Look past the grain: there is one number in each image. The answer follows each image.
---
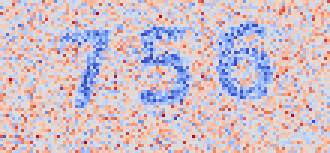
756
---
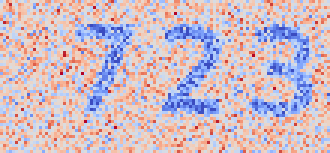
723
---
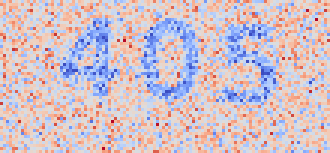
405
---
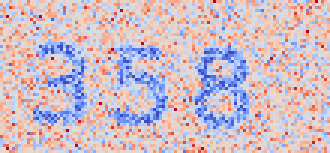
358
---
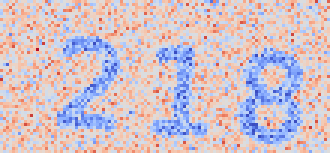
218
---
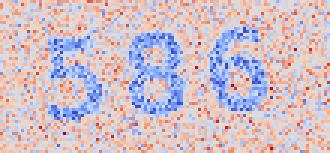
586
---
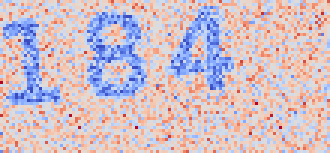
184
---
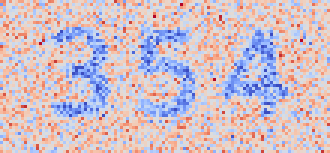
354
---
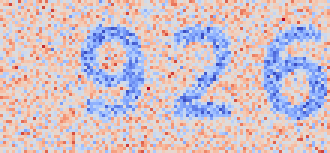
926
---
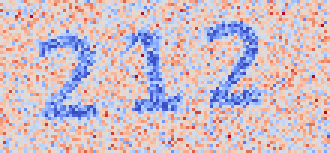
212
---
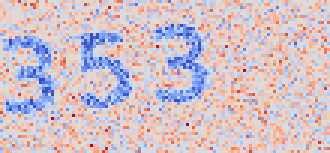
353
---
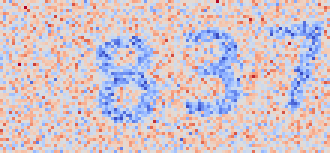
837
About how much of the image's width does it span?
two thirds
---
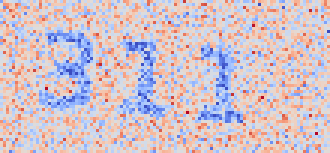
311
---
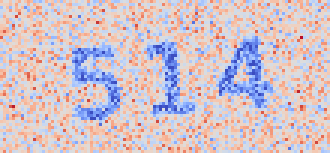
514
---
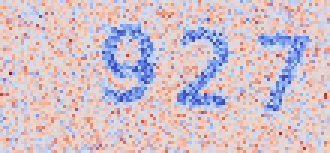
927
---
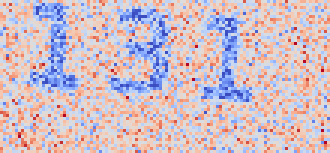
131
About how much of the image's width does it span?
two thirds
